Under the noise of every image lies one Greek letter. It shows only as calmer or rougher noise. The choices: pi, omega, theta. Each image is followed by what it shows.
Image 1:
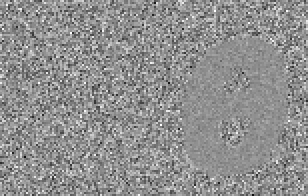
theta
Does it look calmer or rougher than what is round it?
calmer
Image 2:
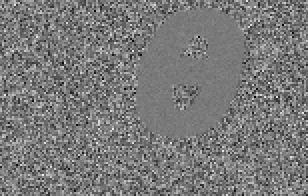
theta
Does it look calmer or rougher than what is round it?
calmer
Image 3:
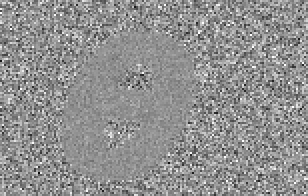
theta
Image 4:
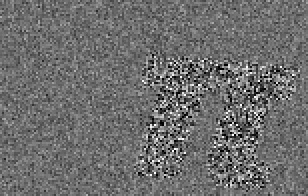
pi
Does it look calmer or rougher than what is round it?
rougher
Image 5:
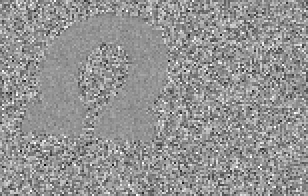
omega
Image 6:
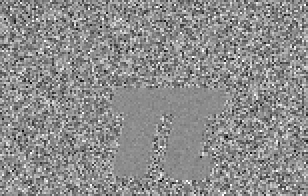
pi
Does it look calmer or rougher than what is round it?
calmer
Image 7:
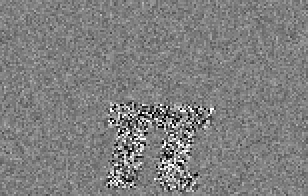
pi
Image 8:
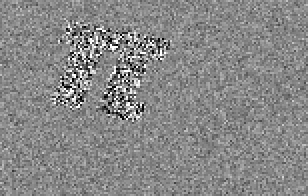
pi
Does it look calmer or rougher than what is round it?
rougher
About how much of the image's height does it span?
half
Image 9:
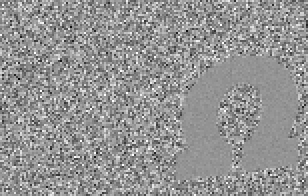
omega
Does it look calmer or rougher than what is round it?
calmer
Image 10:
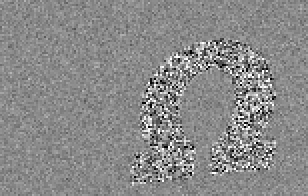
omega
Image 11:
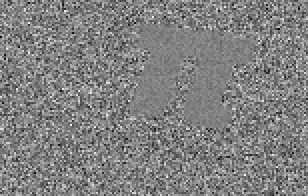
pi
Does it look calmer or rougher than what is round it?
calmer
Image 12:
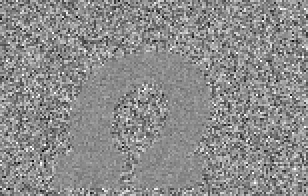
omega
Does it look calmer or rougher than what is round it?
calmer
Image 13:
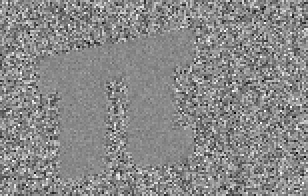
pi
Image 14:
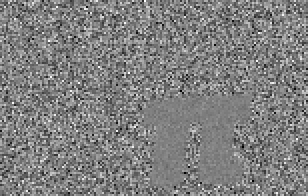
pi
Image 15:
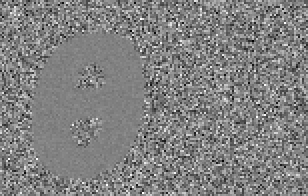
theta
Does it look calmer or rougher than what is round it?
calmer
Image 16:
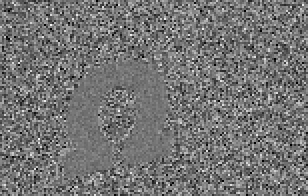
omega
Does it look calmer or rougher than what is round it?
calmer
